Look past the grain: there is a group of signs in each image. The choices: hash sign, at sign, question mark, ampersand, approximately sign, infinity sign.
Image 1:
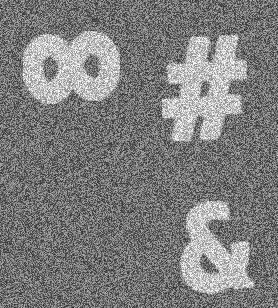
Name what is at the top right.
hash sign
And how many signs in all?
3
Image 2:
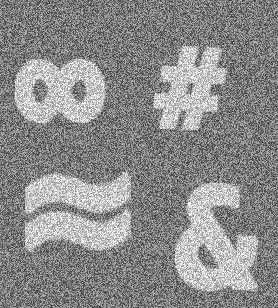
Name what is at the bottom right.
ampersand
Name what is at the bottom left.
approximately sign
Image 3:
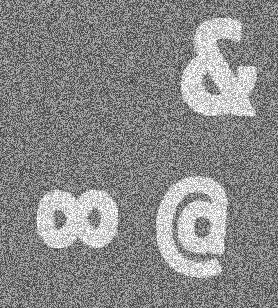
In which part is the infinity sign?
bottom left
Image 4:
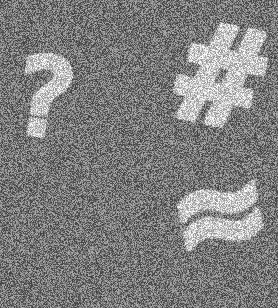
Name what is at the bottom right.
approximately sign
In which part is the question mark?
top left
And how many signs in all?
3
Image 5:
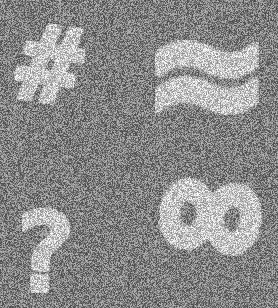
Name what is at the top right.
approximately sign
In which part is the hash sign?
top left
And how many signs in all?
4
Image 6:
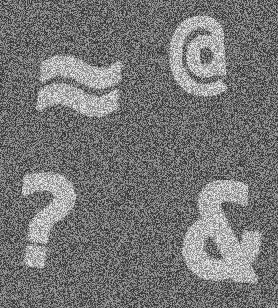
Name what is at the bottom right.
ampersand
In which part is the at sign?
top right
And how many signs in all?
4
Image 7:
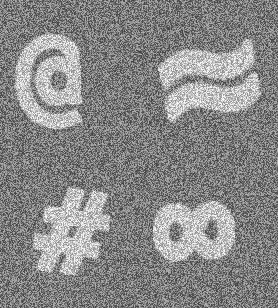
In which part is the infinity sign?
bottom right
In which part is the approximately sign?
top right
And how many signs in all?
4
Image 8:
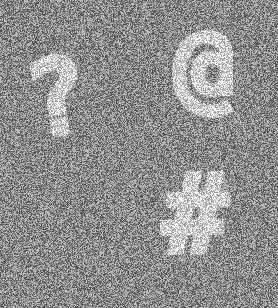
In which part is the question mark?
top left
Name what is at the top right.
at sign
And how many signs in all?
3
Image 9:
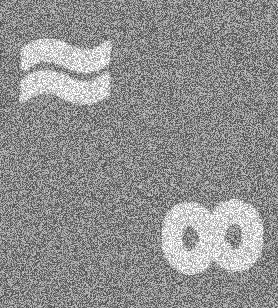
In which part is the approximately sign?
top left
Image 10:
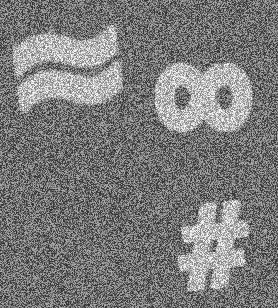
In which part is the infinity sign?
top right
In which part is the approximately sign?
top left
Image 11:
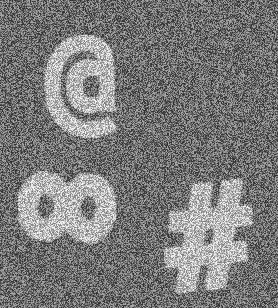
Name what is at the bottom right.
hash sign
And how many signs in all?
3
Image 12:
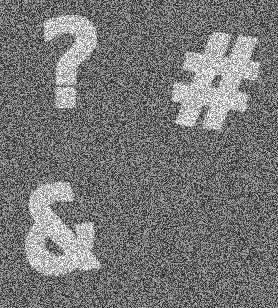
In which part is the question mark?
top left
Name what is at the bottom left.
ampersand
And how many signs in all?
3
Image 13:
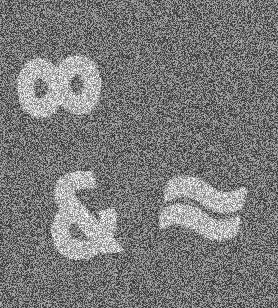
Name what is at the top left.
infinity sign
